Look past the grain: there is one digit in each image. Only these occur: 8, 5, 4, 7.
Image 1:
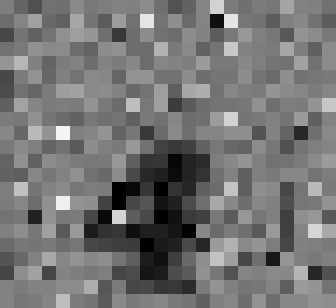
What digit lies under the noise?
4
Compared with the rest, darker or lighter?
darker
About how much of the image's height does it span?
half
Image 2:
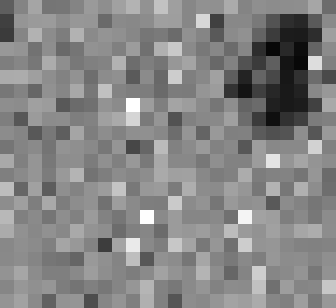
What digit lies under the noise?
4
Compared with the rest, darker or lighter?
darker
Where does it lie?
top right
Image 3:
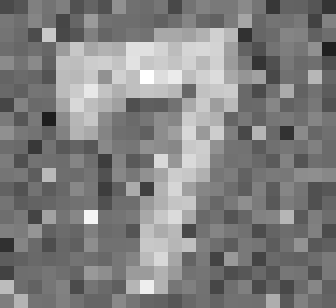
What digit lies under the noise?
7
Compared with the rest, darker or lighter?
lighter
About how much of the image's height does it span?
nearly all
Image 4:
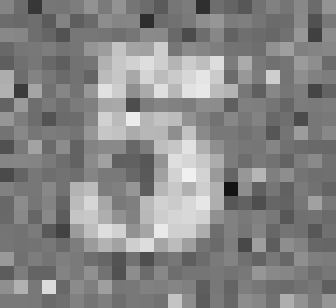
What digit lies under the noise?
5
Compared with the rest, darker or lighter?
lighter
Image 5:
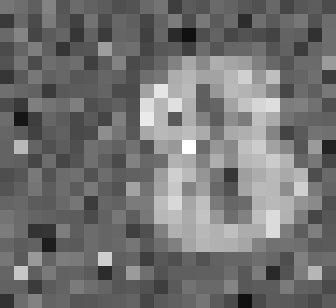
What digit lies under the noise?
8
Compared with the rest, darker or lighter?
lighter
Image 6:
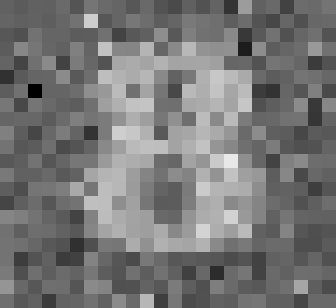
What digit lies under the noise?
8
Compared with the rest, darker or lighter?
lighter
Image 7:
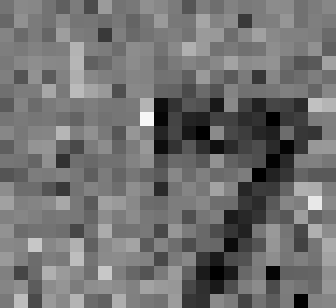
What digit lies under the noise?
7
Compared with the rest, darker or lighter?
darker
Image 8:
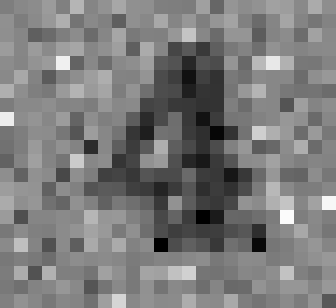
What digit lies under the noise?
4
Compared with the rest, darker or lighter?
darker
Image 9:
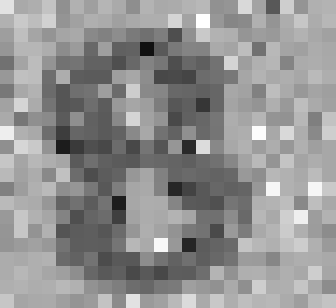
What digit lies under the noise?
8
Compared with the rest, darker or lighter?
darker
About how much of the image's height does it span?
nearly all
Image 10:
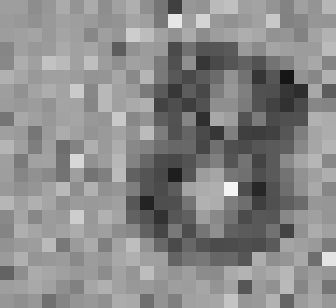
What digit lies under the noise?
8
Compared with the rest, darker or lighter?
darker
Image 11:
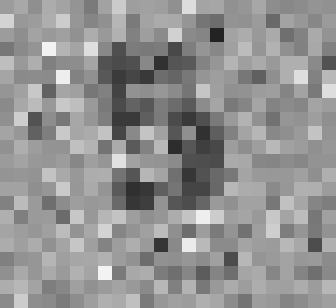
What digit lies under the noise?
5
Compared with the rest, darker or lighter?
darker
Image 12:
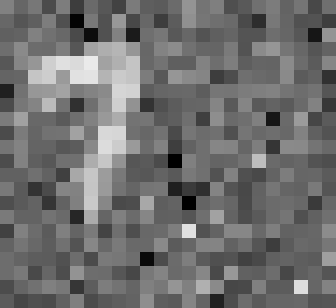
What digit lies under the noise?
7
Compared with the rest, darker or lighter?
lighter
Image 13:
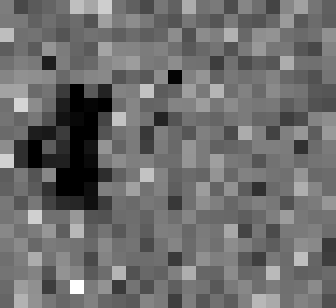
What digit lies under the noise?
4
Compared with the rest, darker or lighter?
darker
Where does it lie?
middle left
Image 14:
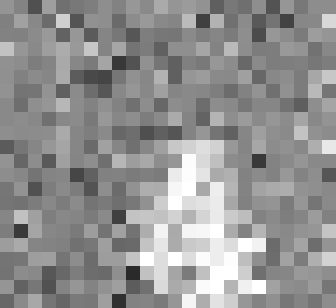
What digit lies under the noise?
4
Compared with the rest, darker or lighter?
lighter
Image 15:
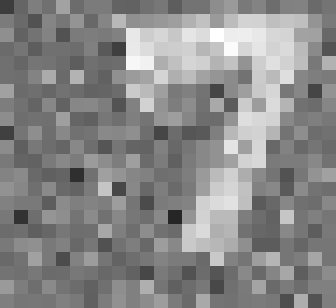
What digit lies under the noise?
7
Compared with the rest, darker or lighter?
lighter
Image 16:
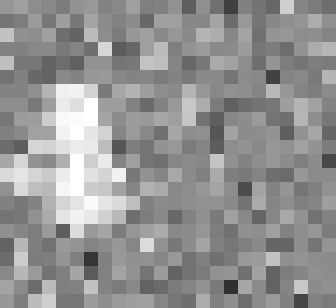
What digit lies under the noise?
4
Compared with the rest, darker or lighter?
lighter
